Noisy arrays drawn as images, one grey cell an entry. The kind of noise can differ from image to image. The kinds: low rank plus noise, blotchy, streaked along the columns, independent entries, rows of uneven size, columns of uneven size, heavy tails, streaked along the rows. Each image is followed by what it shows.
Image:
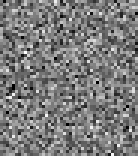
independent entries
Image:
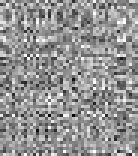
low rank plus noise
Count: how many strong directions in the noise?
two
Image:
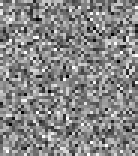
independent entries
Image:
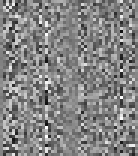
columns of uneven size
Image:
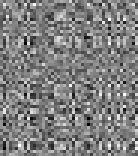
low rank plus noise
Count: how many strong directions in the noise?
one
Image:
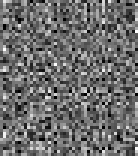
low rank plus noise
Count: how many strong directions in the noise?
two
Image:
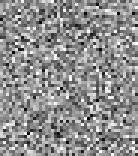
independent entries
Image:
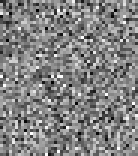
independent entries
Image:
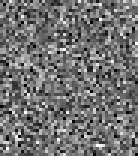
independent entries
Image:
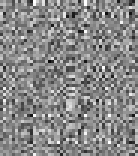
low rank plus noise
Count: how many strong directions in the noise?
two
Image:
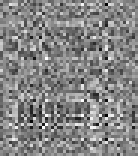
low rank plus noise
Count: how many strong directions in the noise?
two
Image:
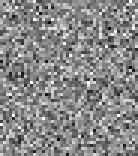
independent entries
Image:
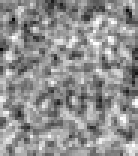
blotchy
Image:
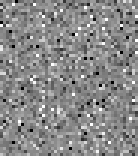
heavy tails
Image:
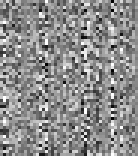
columns of uneven size
